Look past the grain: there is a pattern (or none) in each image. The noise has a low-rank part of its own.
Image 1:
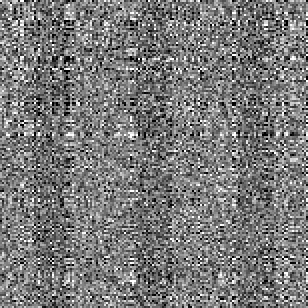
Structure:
vertical stripes
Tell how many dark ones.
3
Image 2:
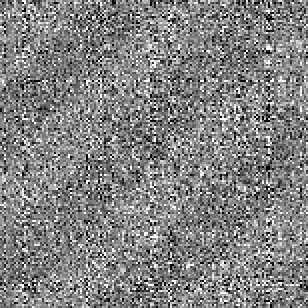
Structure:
diagonal stripes
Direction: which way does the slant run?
bottom left to top right
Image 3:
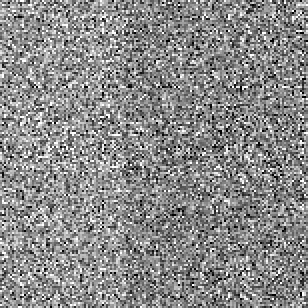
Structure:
a sharp edge
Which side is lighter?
left
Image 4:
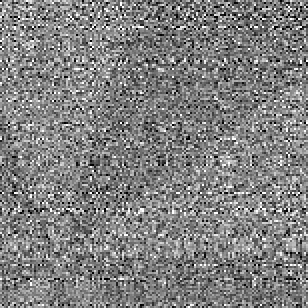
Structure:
spokes from one point
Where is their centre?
bottom left
